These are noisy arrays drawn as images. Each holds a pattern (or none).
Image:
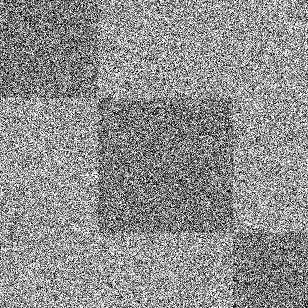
blocks along the diagonal
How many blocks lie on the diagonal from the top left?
3
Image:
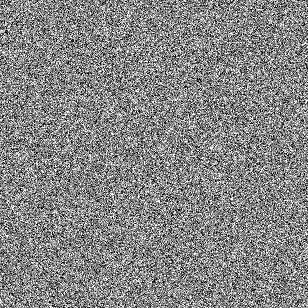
only noise
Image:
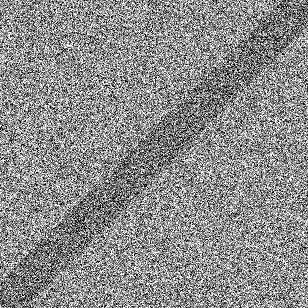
a diagonal band
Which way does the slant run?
bottom left to top right
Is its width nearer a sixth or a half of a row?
a sixth
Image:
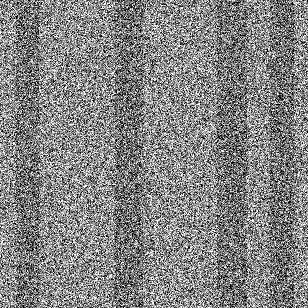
bands of columns
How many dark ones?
4
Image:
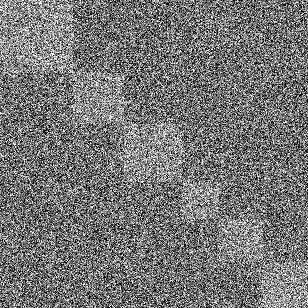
blocks along the diagonal
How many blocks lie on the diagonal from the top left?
6
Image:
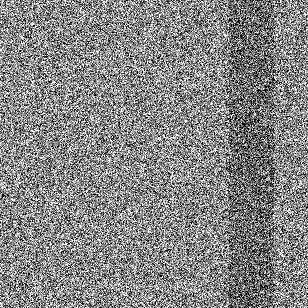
one band of columns
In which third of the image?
right
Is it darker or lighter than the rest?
darker
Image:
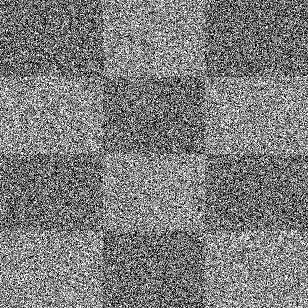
a checkerboard
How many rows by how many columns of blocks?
4 by 3
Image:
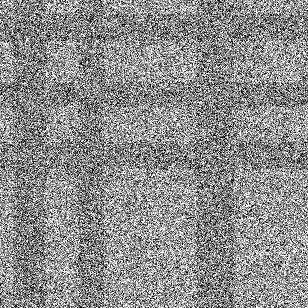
bands of rows crossing bands of columns
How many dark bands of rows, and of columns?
3 and 3
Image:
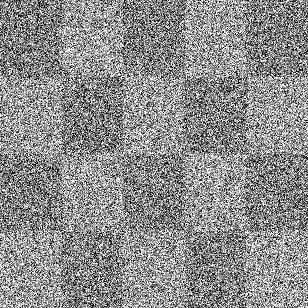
a checkerboard
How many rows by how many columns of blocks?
4 by 5
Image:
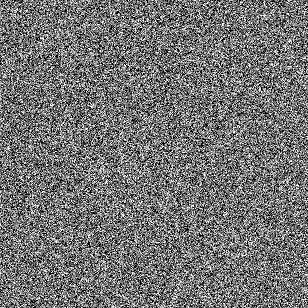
only noise
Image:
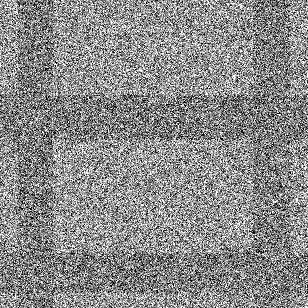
bands of rows crossing bands of columns
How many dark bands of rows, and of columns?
2 and 2
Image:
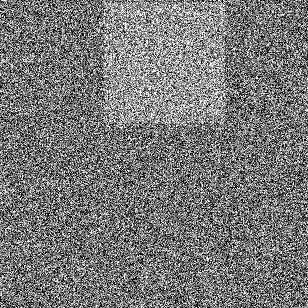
one block
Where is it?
top middle
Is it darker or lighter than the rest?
lighter
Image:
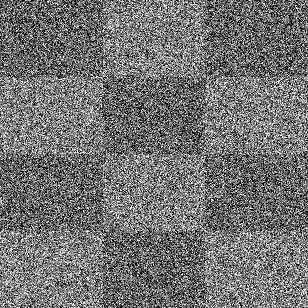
a checkerboard
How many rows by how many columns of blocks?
4 by 3
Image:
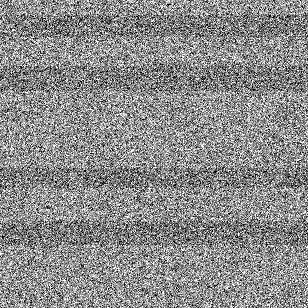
bands of rows
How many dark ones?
4
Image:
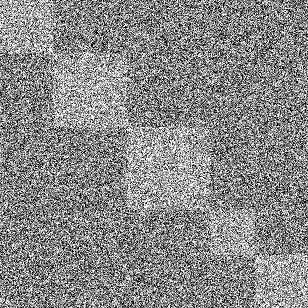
blocks along the diagonal
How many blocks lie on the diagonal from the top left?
5
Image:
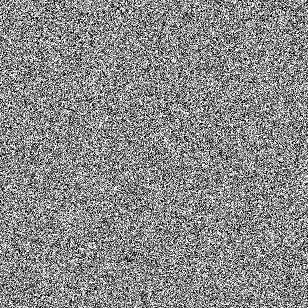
only noise
